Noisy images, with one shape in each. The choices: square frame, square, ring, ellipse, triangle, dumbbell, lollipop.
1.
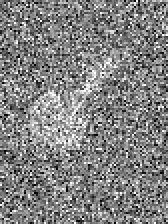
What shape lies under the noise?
lollipop
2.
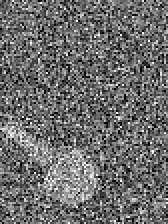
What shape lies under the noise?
lollipop
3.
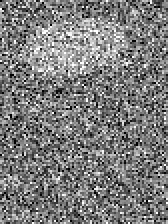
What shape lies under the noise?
ellipse
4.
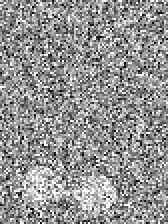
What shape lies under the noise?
dumbbell
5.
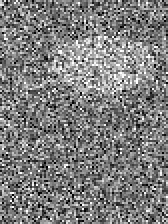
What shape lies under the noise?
ellipse
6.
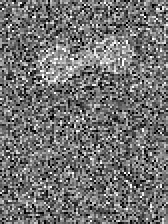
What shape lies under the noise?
dumbbell
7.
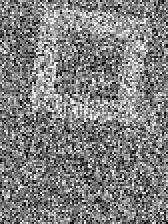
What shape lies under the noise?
square frame
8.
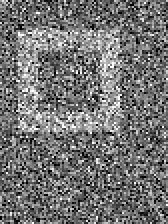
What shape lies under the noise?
square frame
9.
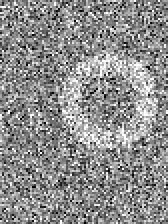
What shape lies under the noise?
ring
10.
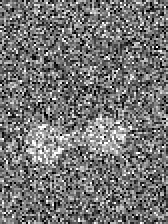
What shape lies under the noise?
dumbbell
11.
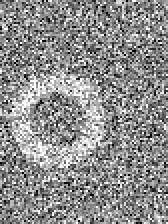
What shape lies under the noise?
ring
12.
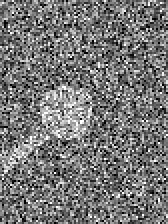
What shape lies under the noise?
lollipop
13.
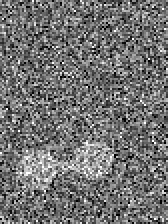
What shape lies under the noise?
dumbbell
